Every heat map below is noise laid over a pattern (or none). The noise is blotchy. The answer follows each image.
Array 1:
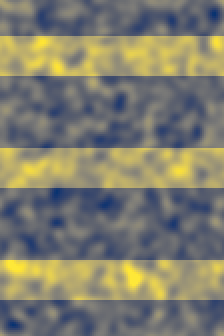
horizontal stripes
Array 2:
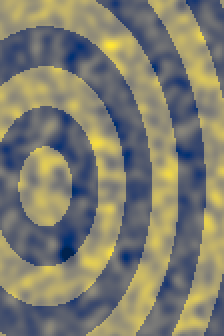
rings round one point
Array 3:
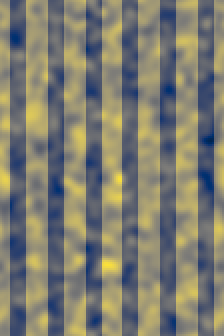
vertical stripes
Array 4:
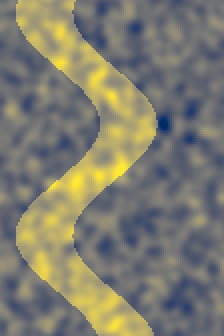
a wavy band
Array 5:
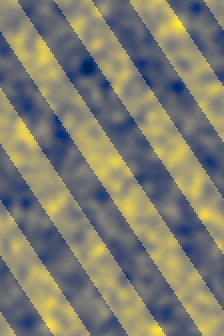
diagonal stripes
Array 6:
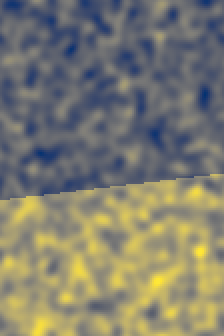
a sharp edge
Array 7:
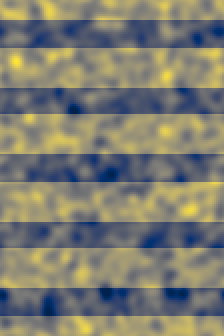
horizontal stripes
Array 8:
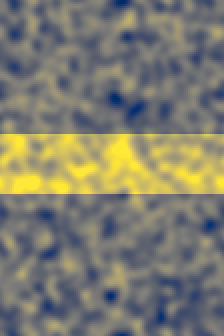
one horizontal stripe
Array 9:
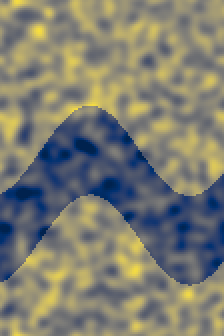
a wavy band
